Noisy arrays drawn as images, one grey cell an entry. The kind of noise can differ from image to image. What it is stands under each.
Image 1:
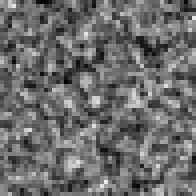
blotchy
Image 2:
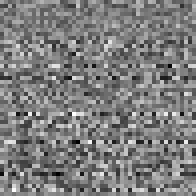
rows of uneven size
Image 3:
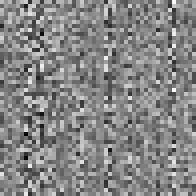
columns of uneven size
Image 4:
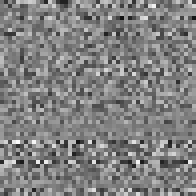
rows of uneven size
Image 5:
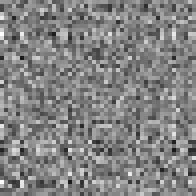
low rank plus noise
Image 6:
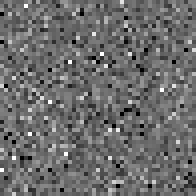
heavy tails
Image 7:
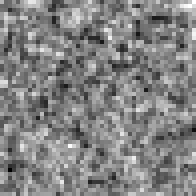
blotchy
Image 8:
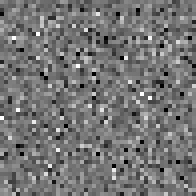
heavy tails
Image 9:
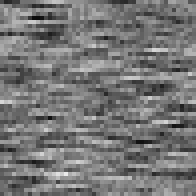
streaked along the rows
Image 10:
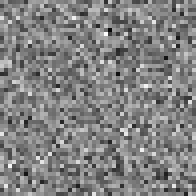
independent entries
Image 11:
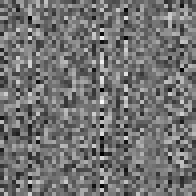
columns of uneven size
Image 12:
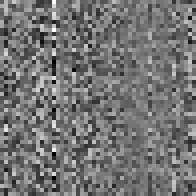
columns of uneven size
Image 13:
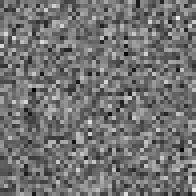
independent entries
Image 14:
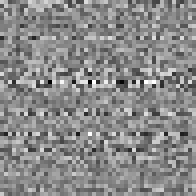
rows of uneven size
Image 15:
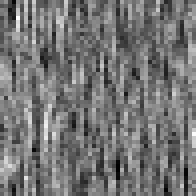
streaked along the columns
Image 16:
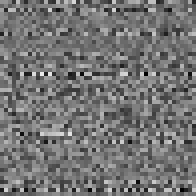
rows of uneven size
